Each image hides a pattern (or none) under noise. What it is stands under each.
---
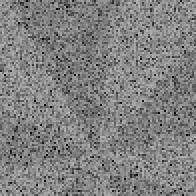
spokes from one point
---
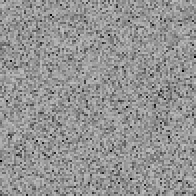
only noise
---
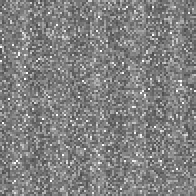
vertical stripes
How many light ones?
5
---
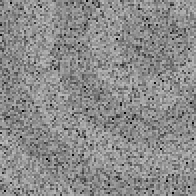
rings round one point
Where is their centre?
top right
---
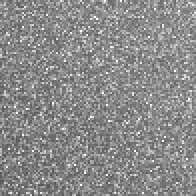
a smooth slope
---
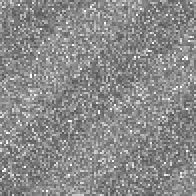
diagonal stripes
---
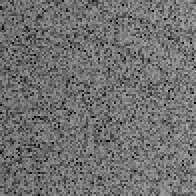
a smooth slope
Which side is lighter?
right
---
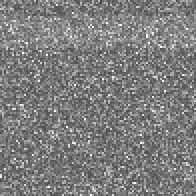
one horizontal stripe
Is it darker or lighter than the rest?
lighter
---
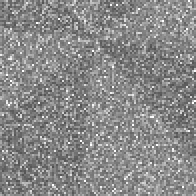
spokes from one point
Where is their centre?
top middle
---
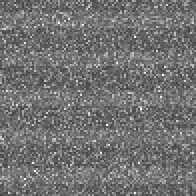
horizontal stripes
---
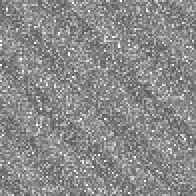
diagonal stripes
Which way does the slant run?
top left to bottom right
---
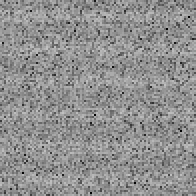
horizontal stripes
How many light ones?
6
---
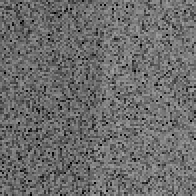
a sharp edge
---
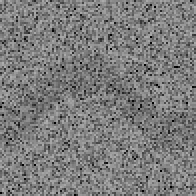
a wavy band
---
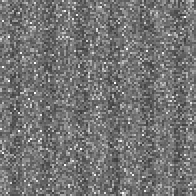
vertical stripes
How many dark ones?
6
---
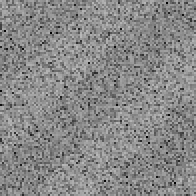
diagonal stripes
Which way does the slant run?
bottom left to top right
